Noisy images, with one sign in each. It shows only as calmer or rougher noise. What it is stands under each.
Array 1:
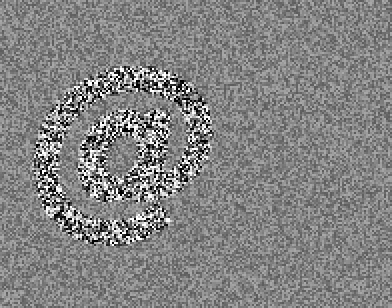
at sign
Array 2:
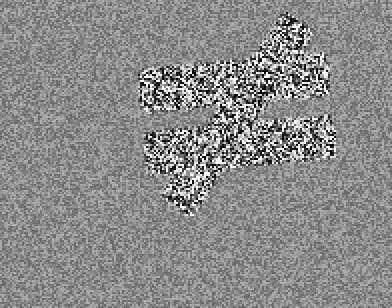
not-equal sign
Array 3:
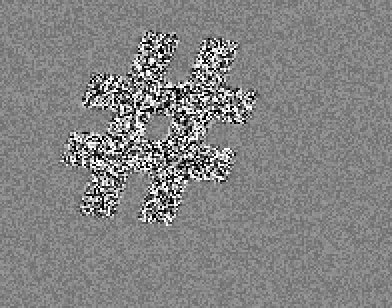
hash sign
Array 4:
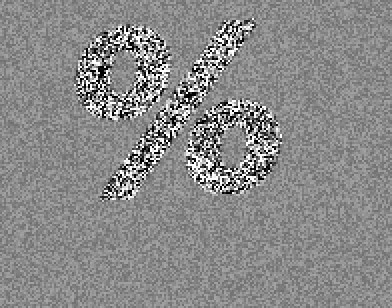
percent sign
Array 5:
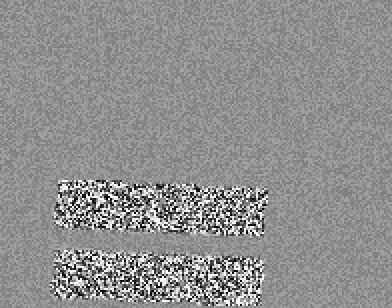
equals sign
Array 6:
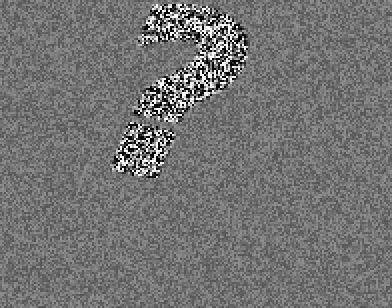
question mark
